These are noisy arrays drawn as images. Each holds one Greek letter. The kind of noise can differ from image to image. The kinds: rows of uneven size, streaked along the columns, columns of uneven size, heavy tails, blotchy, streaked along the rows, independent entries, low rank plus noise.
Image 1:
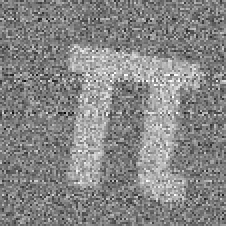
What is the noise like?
rows of uneven size
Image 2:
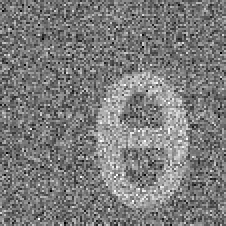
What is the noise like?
low rank plus noise
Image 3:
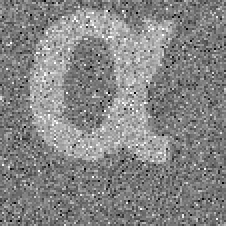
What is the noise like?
heavy tails
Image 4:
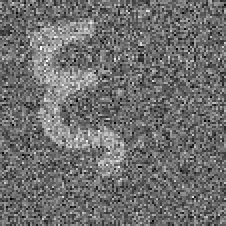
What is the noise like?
low rank plus noise
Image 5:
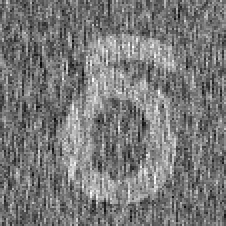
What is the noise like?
streaked along the columns
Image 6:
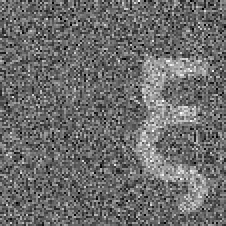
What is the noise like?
low rank plus noise
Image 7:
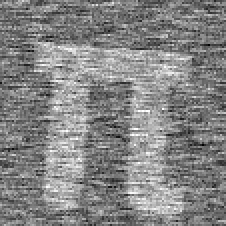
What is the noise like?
streaked along the rows
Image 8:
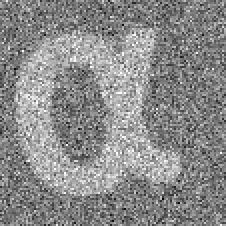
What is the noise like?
independent entries
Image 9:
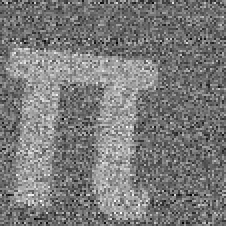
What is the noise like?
rows of uneven size
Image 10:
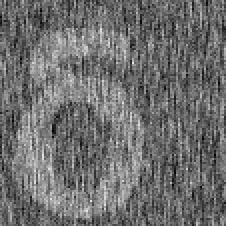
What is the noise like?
streaked along the columns
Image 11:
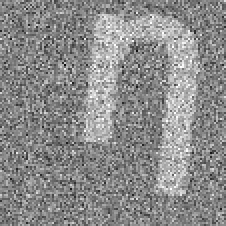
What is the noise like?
low rank plus noise
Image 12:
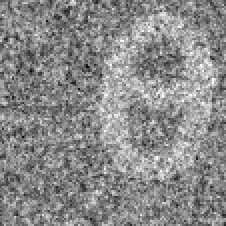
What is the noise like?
blotchy
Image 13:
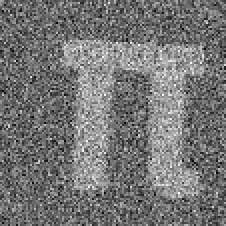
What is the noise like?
low rank plus noise
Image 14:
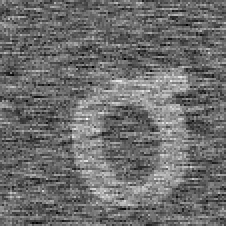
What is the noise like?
streaked along the rows
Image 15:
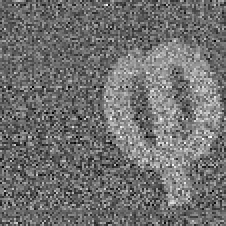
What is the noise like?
rows of uneven size
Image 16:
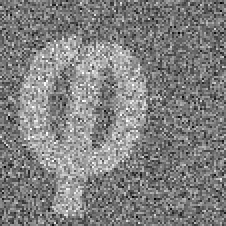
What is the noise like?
low rank plus noise
